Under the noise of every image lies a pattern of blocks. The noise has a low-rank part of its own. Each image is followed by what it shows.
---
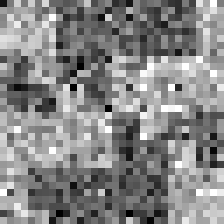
the same after a half turn
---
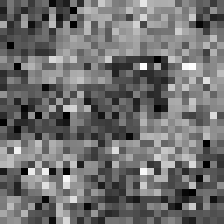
mirrored about the diagonal from the bottom left
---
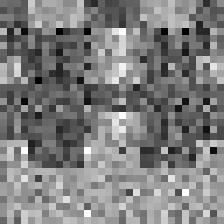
left and right mirror each other
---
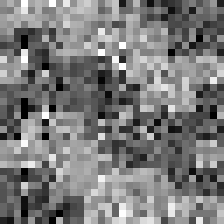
the same after a half turn
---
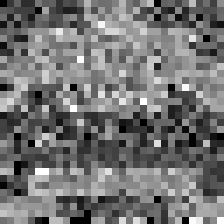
left and right mirror each other
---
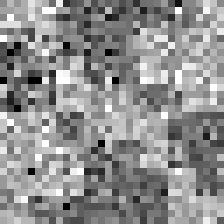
the same after a half turn
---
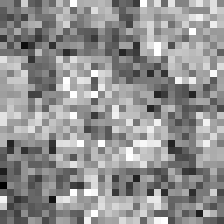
mirrored about the diagonal from the bottom left
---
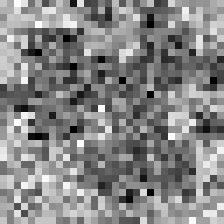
mirrored about the diagonal from the bottom left
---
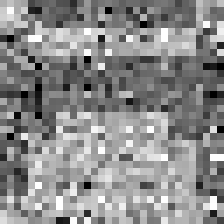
left and right mirror each other
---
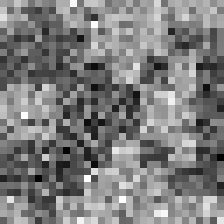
top and bottom mirror each other
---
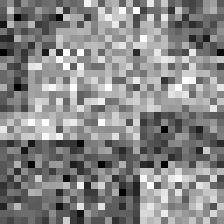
no symmetry
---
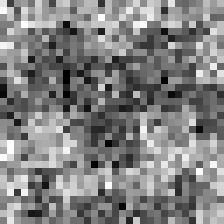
left and right mirror each other
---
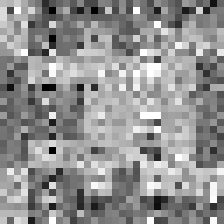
top and bottom mirror each other
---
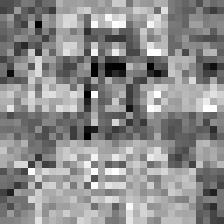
left and right mirror each other
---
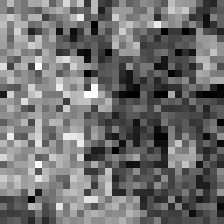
no symmetry
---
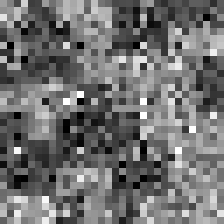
no symmetry
